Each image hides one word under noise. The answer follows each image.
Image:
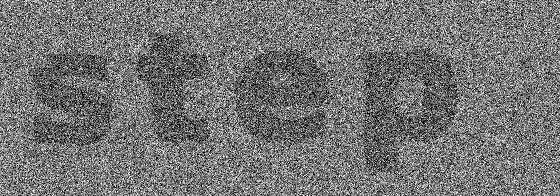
step
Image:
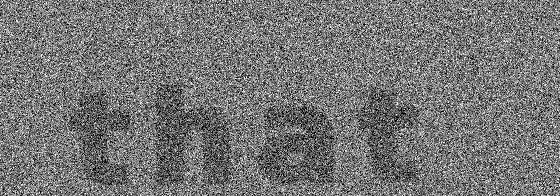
that
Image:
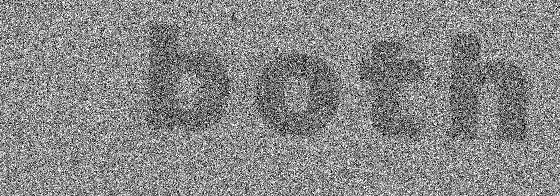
both
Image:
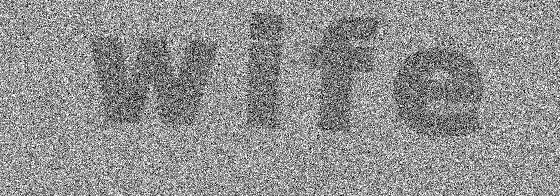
wife
